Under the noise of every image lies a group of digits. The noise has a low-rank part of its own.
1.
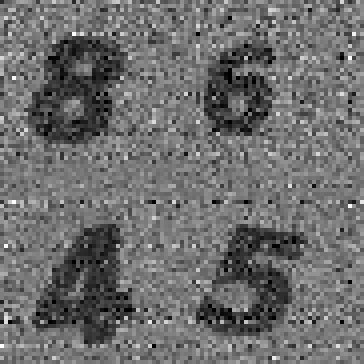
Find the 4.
bottom left
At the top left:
8
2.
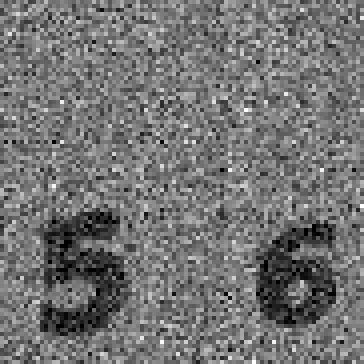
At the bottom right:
6
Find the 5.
bottom left
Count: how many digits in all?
2
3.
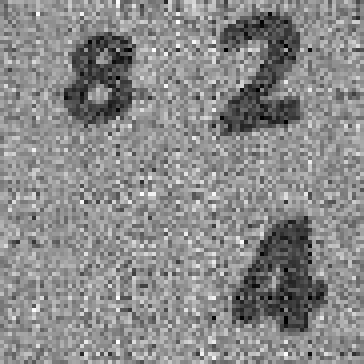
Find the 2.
top right
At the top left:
8
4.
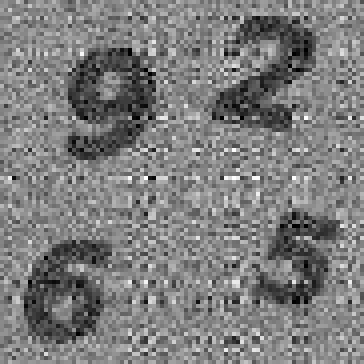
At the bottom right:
5
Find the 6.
bottom left
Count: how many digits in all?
4
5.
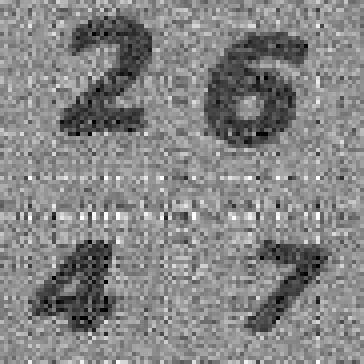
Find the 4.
bottom left
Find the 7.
bottom right
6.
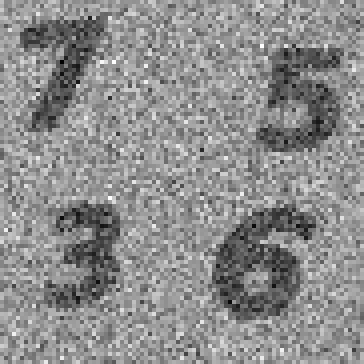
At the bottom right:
6
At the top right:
5
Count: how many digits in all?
4
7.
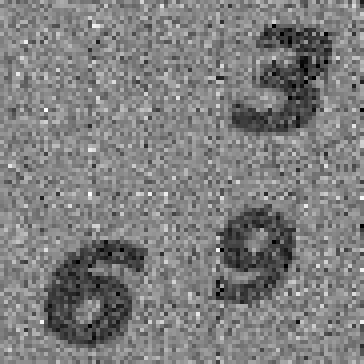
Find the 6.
bottom left
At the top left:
nothing
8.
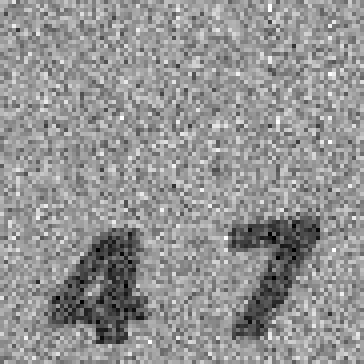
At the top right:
nothing
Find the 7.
bottom right
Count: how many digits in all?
2
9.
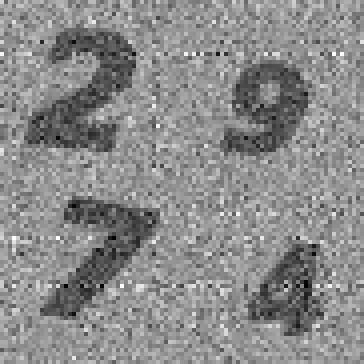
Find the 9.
top right
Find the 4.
bottom right
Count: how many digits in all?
4
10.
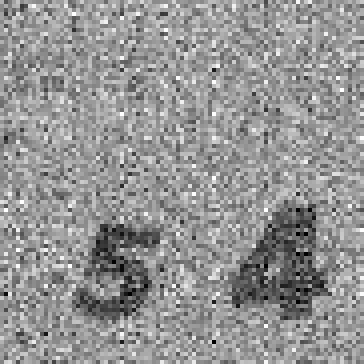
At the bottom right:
4
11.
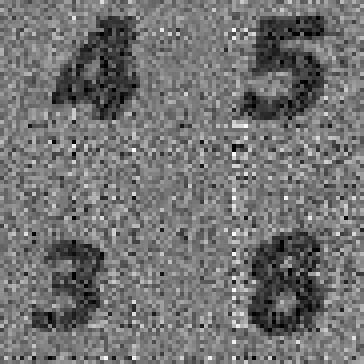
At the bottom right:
8
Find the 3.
bottom left
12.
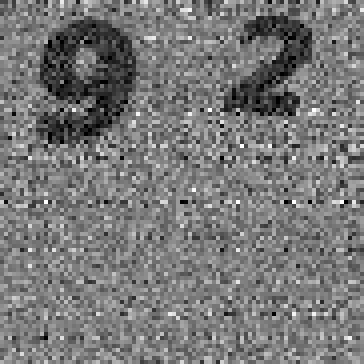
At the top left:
9
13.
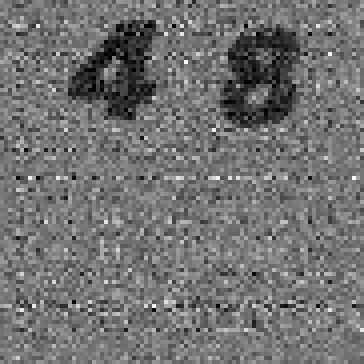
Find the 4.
top left
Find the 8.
top right
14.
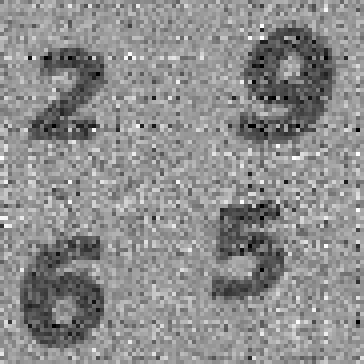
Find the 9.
top right
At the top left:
2
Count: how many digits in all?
4
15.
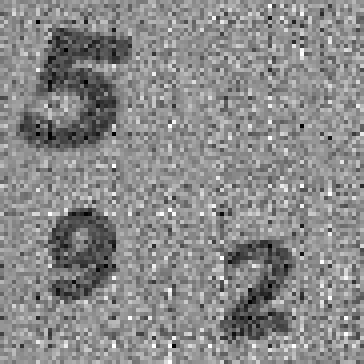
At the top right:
nothing
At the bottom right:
2
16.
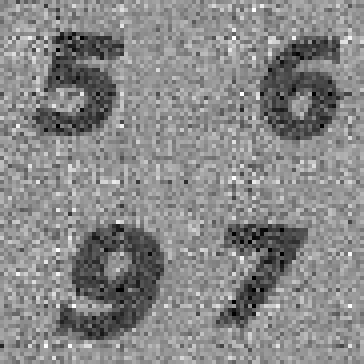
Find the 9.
bottom left
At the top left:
5
